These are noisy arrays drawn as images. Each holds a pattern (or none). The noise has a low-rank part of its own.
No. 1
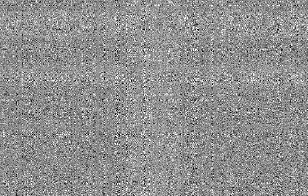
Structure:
bands of rows crossing bands of columns
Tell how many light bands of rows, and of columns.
2 and 1
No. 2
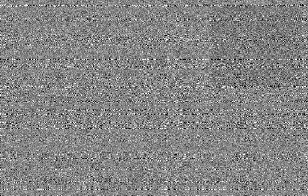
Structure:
one block
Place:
top right
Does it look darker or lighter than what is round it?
darker
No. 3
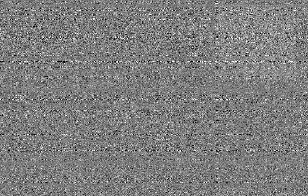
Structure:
one block
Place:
top right
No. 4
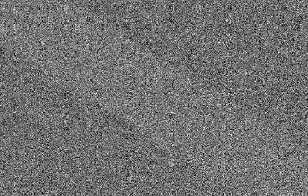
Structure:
a diagonal band
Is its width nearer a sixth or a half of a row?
a half
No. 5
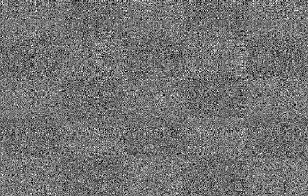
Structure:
a checkerboard
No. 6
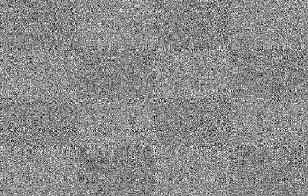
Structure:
a checkerboard
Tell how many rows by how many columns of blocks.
4 by 4
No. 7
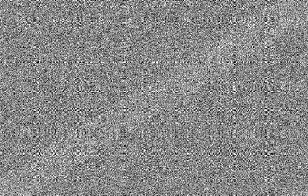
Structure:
a diagonal band
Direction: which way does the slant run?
bottom left to top right
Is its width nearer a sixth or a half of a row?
a sixth
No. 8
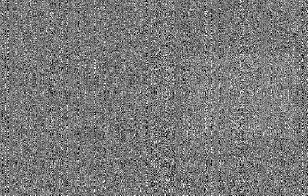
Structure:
one block
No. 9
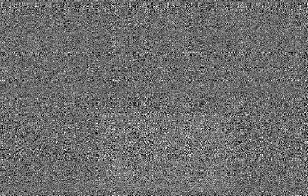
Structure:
one block
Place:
bottom middle
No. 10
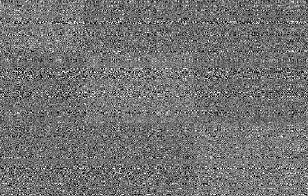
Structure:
blocks along the diagonal
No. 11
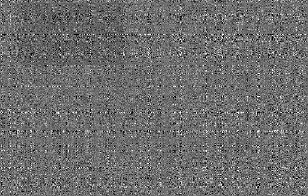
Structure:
one block
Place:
top left
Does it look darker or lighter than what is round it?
darker
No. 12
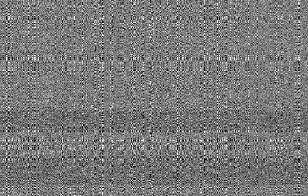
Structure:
bands of rows
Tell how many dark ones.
2
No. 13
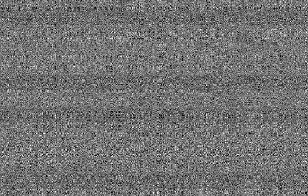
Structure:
bands of rows
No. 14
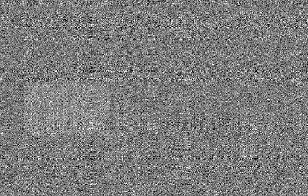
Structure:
one block
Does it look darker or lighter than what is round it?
lighter
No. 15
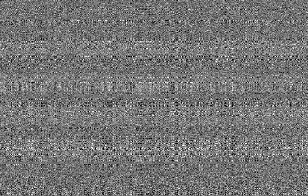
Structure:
bands of rows
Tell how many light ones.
4
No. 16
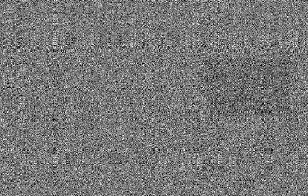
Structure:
one block
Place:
middle right
